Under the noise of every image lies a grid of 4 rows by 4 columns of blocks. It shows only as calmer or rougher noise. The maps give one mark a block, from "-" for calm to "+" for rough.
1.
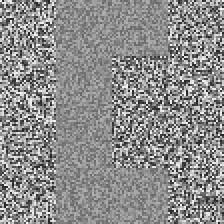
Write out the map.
+ - - +
+ - + +
+ - + +
+ - - +
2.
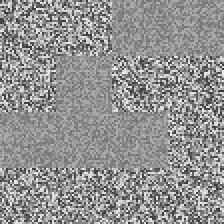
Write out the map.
+ + - -
+ - + +
- - - +
+ + + +
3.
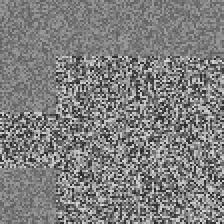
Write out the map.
- - - -
- + + +
+ + + +
- + + +
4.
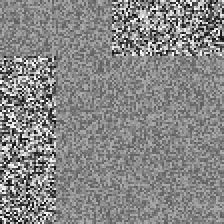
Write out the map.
- - + +
+ - - -
+ - - -
+ - - -
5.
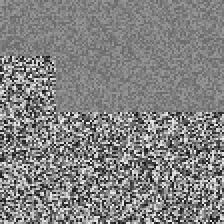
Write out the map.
- - - -
+ - - -
+ + + +
+ + + +
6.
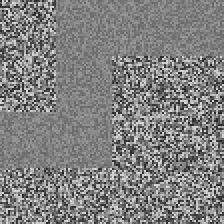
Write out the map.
+ - - -
+ - + +
- - + +
+ + + +
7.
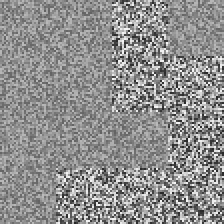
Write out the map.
- - + -
- - + +
- - - +
- + + +
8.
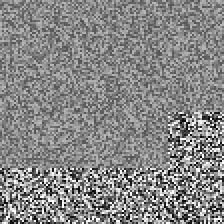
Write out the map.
- - - -
- - - -
- - - +
+ + + +
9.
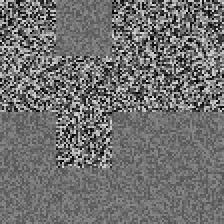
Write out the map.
+ - + +
+ + + +
- + - -
- - - -
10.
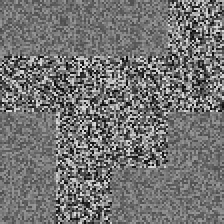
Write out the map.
- - - +
+ + + +
- + + -
- + - -
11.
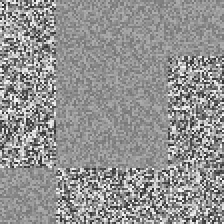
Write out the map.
+ - - -
+ - - +
+ - - +
- + + +
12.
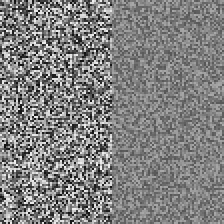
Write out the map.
+ + - -
+ + - -
+ + - -
+ + - -
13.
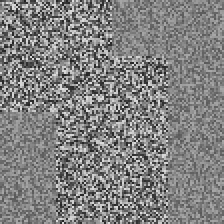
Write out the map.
+ + - -
+ + + -
- + + -
- + + -
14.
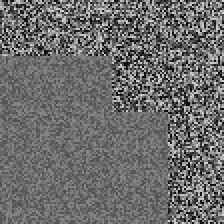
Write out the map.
+ + + +
- - + +
- - - +
- - - +
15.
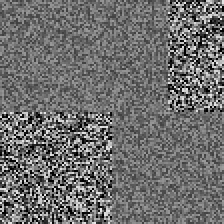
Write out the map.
- - - +
- - - +
+ + - -
+ + - -
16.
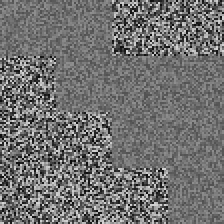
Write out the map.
- - + +
+ - - -
+ + - -
+ + + -
